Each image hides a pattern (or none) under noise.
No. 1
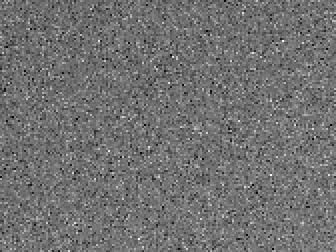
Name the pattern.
a smooth slope
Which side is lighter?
bottom right
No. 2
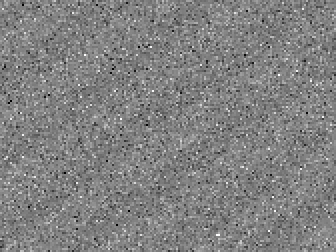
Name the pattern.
diagonal stripes
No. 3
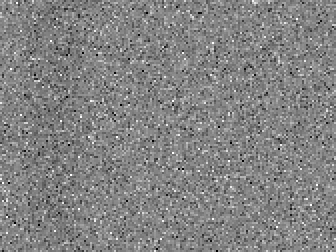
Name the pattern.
one vertical stripe
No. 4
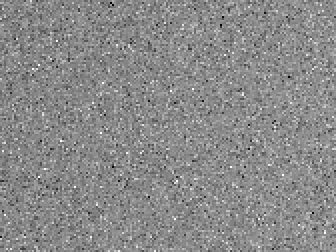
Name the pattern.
a smooth slope
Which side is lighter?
right
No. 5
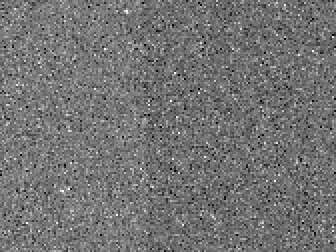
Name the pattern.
a sharp edge
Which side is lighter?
left
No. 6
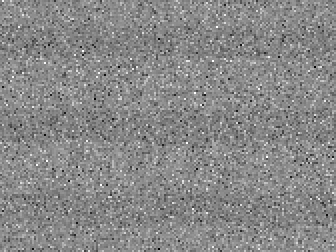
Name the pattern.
horizontal stripes
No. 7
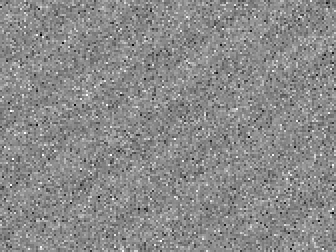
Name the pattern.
diagonal stripes
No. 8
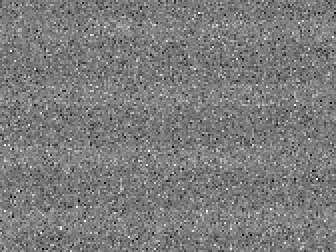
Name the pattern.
horizontal stripes
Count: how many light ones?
4
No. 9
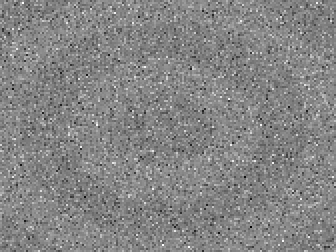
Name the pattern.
rings round one point
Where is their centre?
centre
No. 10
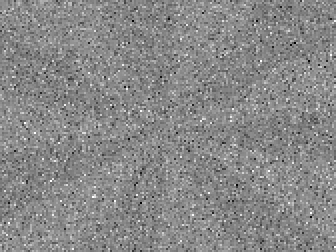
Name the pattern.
spokes from one point
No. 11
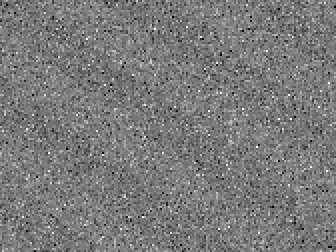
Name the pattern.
diagonal stripes
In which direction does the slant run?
top left to bottom right
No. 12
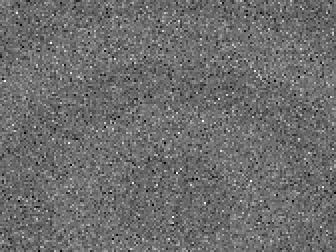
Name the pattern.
rings round one point
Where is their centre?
bottom middle
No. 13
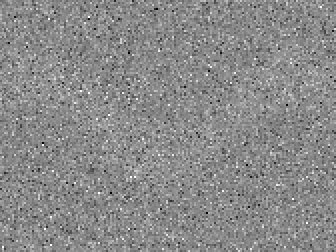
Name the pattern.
a wavy band
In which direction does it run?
left to right
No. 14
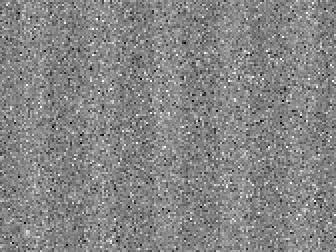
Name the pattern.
vertical stripes
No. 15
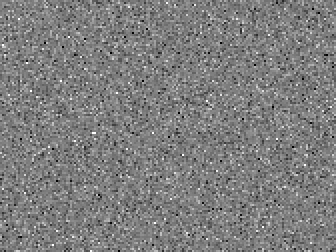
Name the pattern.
only noise
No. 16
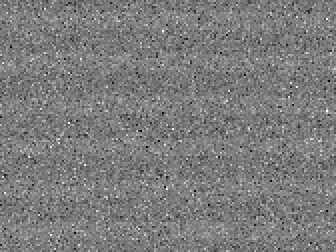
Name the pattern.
horizontal stripes
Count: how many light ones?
6
